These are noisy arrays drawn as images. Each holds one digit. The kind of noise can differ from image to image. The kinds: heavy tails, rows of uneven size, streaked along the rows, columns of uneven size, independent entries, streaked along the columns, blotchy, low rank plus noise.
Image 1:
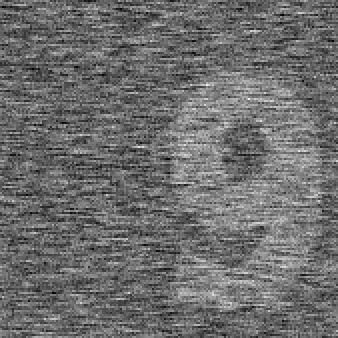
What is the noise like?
streaked along the rows
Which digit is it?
9
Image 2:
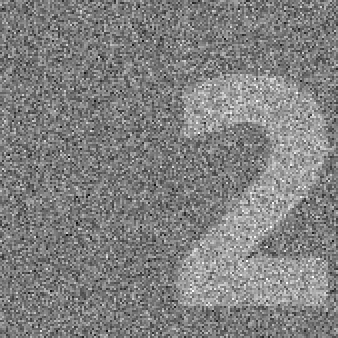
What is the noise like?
independent entries
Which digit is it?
2
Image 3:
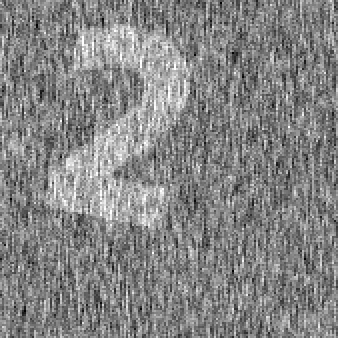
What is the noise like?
streaked along the columns
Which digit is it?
2
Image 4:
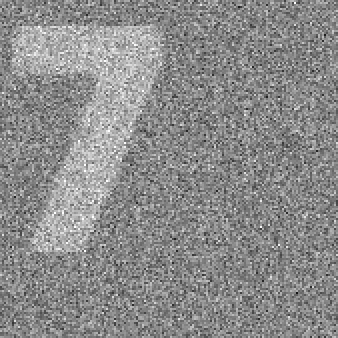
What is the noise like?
low rank plus noise
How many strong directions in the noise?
one
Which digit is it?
7
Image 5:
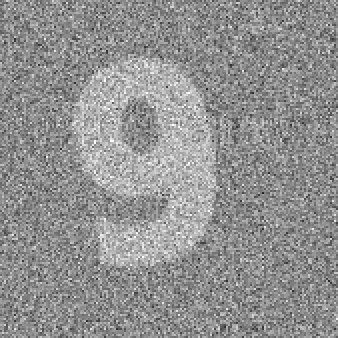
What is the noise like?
low rank plus noise
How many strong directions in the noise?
two
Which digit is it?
9
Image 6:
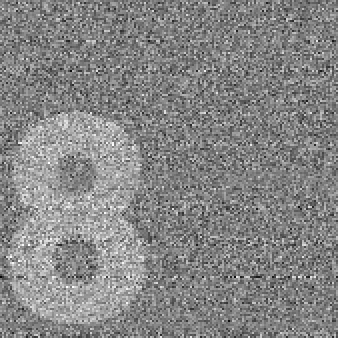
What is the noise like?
rows of uneven size
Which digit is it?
8
